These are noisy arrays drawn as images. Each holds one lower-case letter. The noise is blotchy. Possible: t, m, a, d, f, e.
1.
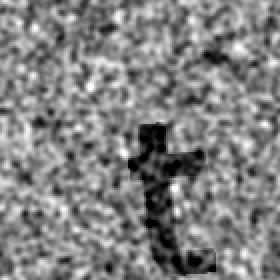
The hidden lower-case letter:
t
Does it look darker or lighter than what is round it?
darker
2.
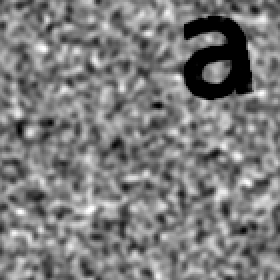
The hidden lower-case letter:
a
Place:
top right
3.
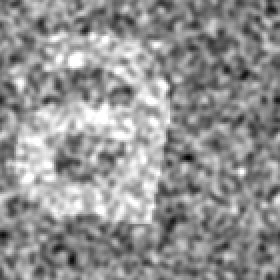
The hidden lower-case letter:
a
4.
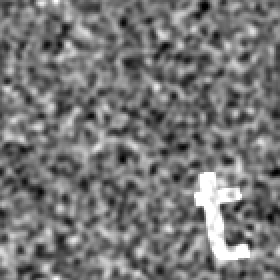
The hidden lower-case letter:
t
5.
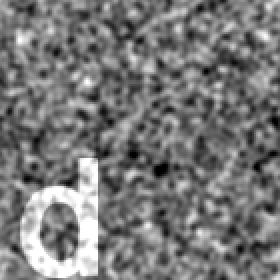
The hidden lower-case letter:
d
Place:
bottom left
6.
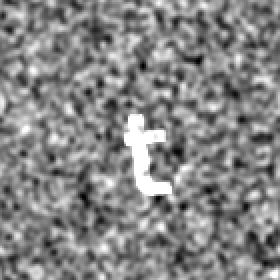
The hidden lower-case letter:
t
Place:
centre
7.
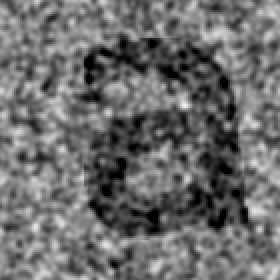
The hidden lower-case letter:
a
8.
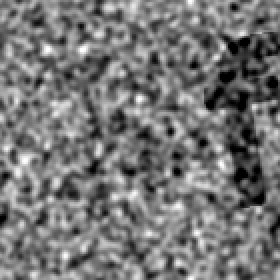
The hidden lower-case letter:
f
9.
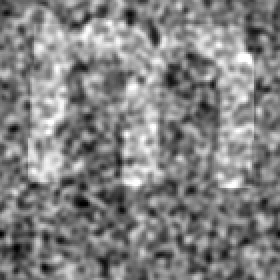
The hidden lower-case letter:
m
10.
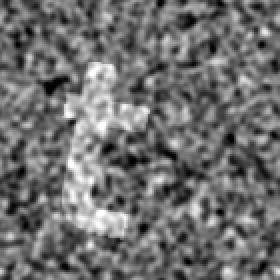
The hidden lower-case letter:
t
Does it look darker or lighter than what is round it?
lighter
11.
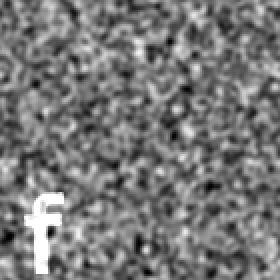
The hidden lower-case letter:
f
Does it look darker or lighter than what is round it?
lighter
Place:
bottom left
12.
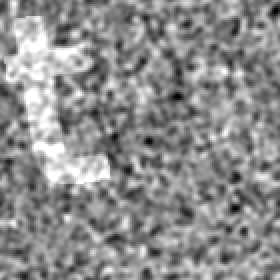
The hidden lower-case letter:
t
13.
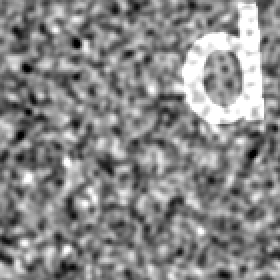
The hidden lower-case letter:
d
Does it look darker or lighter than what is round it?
lighter
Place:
top right
